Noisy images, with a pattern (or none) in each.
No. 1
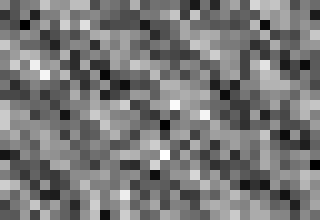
diagonal stripes
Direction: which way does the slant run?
top left to bottom right
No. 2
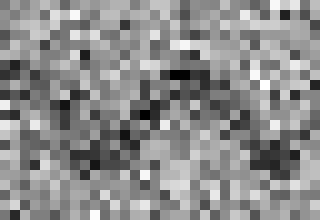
a wavy band
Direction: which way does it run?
left to right
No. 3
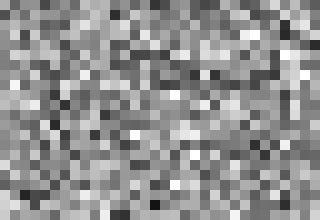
only noise
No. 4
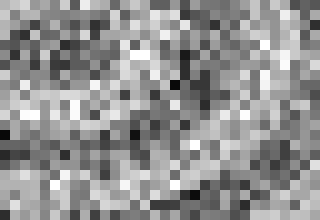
rings round one point
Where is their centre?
top left
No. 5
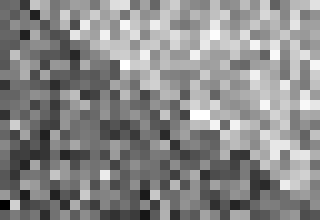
a sharp edge
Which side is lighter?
top right
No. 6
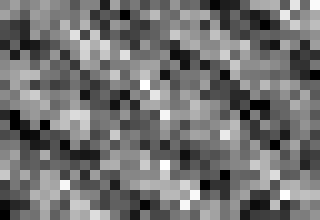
diagonal stripes
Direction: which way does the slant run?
top left to bottom right
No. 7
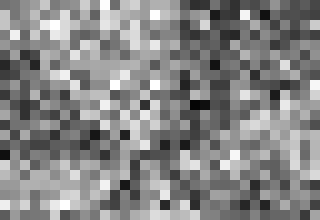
spokes from one point
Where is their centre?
bottom middle
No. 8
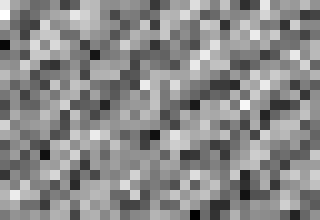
diagonal stripes
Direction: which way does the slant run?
bottom left to top right
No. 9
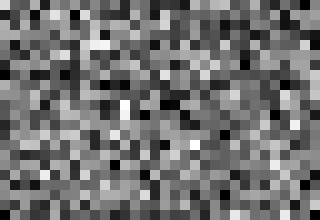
only noise
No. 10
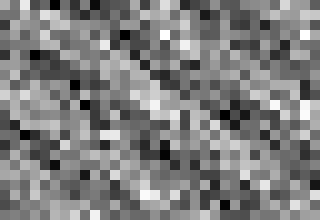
diagonal stripes
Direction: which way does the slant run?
top left to bottom right
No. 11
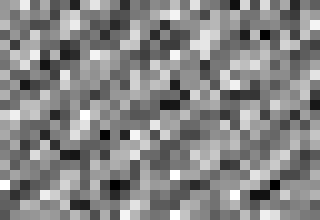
diagonal stripes
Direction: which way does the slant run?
bottom left to top right
